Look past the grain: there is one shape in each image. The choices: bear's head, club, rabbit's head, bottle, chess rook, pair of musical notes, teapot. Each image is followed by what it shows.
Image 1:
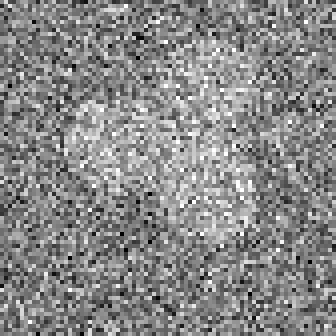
club
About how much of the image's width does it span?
two thirds
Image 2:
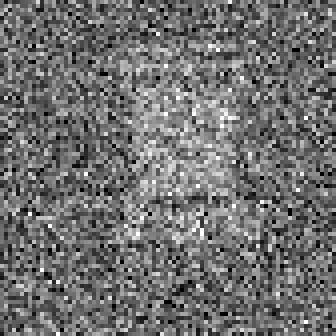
chess rook
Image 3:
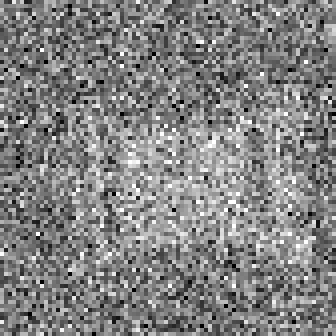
chess rook
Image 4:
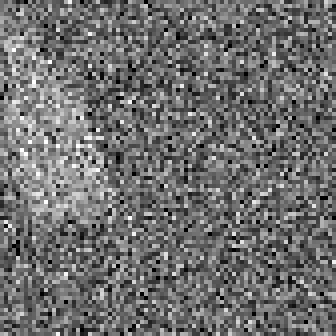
bottle
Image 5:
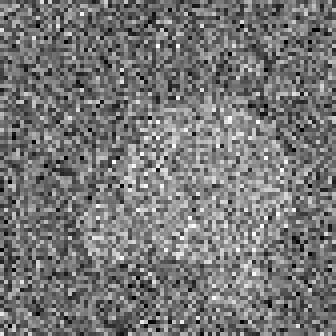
bear's head
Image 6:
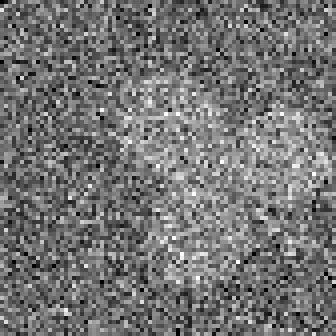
club
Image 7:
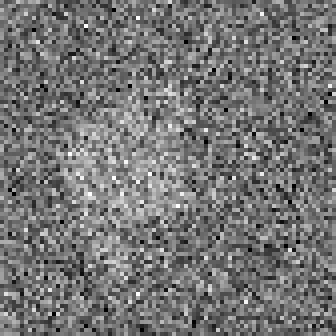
teapot
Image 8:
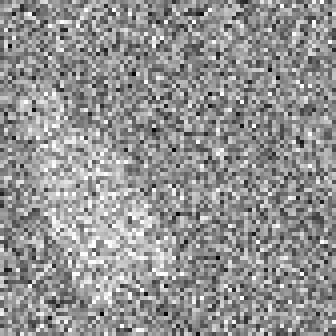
bottle
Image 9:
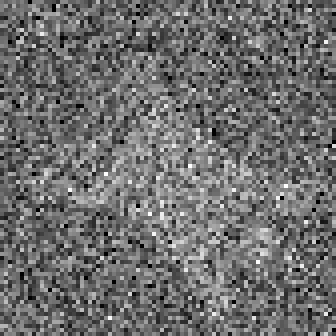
chess rook
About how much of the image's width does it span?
nearly all
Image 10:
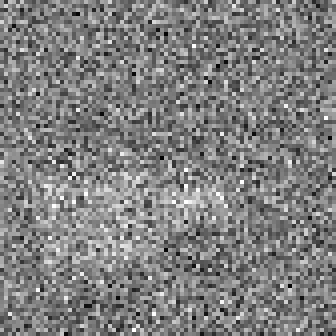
bottle
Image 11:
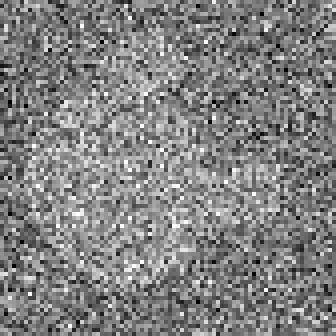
bear's head
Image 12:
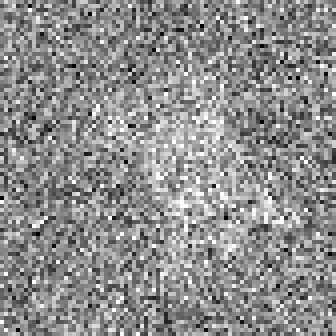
chess rook
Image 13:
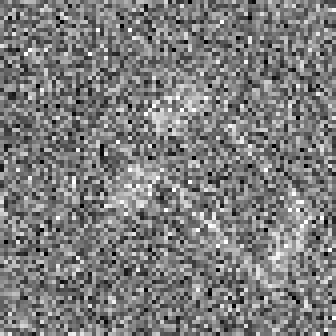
pair of musical notes
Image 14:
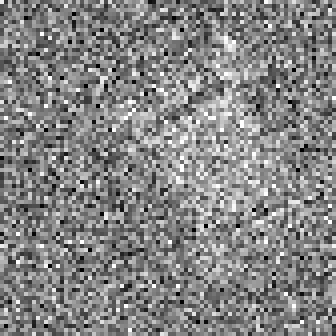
chess rook
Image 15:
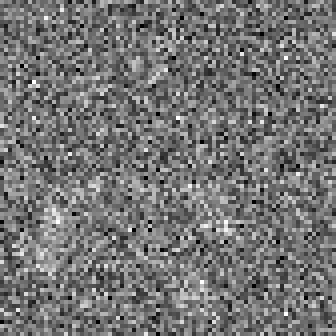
pair of musical notes
